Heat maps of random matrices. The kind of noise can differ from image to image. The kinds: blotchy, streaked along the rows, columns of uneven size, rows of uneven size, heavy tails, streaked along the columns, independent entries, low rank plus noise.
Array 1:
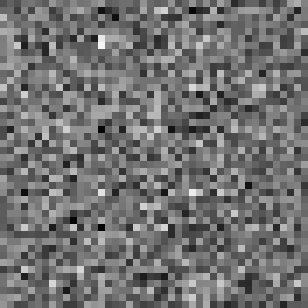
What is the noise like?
low rank plus noise
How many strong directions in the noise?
one
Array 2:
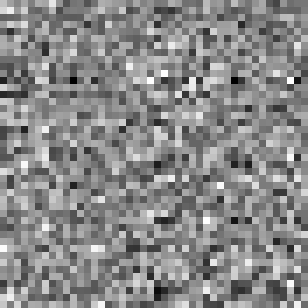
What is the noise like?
low rank plus noise
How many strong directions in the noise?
two
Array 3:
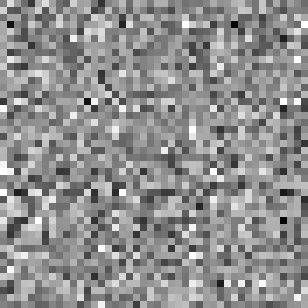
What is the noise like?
low rank plus noise
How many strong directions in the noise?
three or four
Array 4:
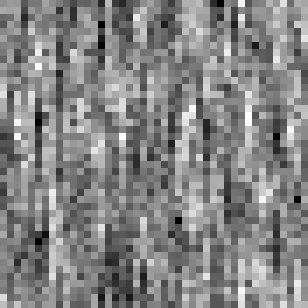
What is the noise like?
streaked along the columns
